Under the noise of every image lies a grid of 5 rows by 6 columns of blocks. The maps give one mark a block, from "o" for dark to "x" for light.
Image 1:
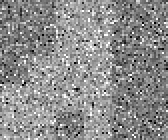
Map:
o o x x o o
o o x x o o
o x x x o o
x x x x o o
x x o x o o
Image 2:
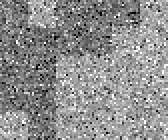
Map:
o x o o o x
o o o o x x
o o x x x x
o o x x x x
x o x x x x
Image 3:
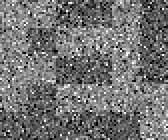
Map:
x x o o x o
x o x x x o
x x o o x o
x o x x x x
o o o o o x
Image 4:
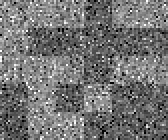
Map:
x x x o x x
x o o o o o
x x x o x x
o x o x o o
o x x o o o
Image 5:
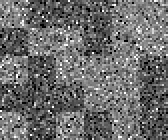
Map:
x o o o x x
o x x o x x
x o x x x o
o o o x x o
x o x o x o
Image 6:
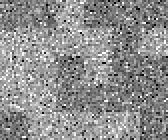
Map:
o o x o o o
x x x x o x
x x o x o o
x x o o o o
o x x x x o
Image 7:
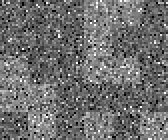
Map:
o o o x x o
o o o x o o
x o o x x o
x x o o o o
o x o x o x
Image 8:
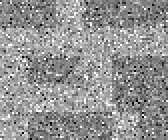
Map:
o o x o o o
x x x x x x
x o o x o o
x x x x o o
x o o o x o
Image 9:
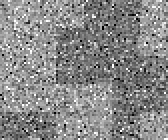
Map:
x x x o o x
x x o o o x
x x o o o o
x x x x o o
o o x x o x
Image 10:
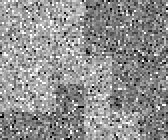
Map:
x x x o o o
x x x o o o
x x x x o o
x x o x o o
o o o x x o
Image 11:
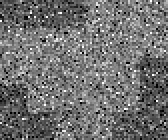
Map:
o o o x x x
x x x x x x
x x x x x o
o x x x x o
o o x x o o
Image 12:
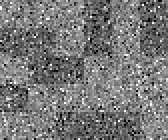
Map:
x x x o x o
o o x o x o
x o o x x x
o x x x x x
x x o o o x
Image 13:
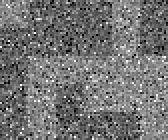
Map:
x o o o x o
o o o o x o
o x x x x x
o x o x x x
o x o o o x
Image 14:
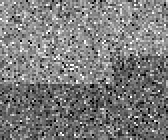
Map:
x x x x x x
x x x x x x
x x x x o o
o o o o o o
o o o o o o
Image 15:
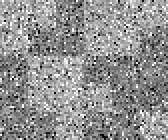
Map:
x x o x x x
x o o x x o
o x x o o o
o x x x o o
o o x o o x
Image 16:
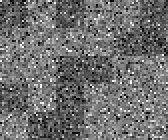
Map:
o x o x x o
x x x x o o
x x o o x x
o x o x x x
x o o x x x
